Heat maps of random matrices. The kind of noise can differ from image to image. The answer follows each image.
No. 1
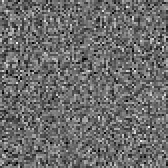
low rank plus noise
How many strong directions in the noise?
five to eight
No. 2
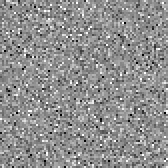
heavy tails
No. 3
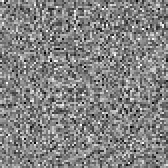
low rank plus noise
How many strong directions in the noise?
three or four
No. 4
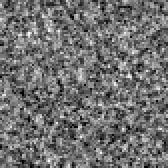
blotchy
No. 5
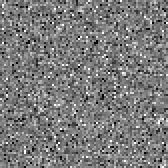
heavy tails
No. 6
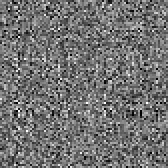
low rank plus noise
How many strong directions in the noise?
one
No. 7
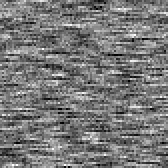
streaked along the rows
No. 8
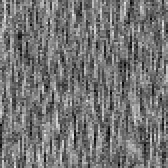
streaked along the columns
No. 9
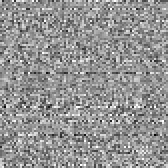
rows of uneven size
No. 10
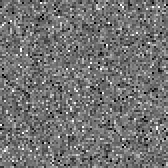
heavy tails
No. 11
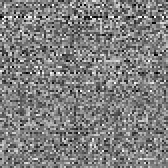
rows of uneven size
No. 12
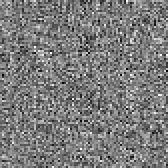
low rank plus noise
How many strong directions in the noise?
three or four
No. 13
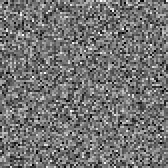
independent entries
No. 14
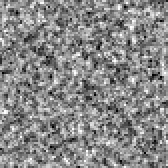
blotchy
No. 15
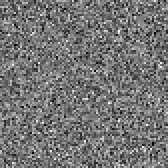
independent entries
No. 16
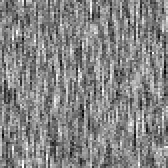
streaked along the columns
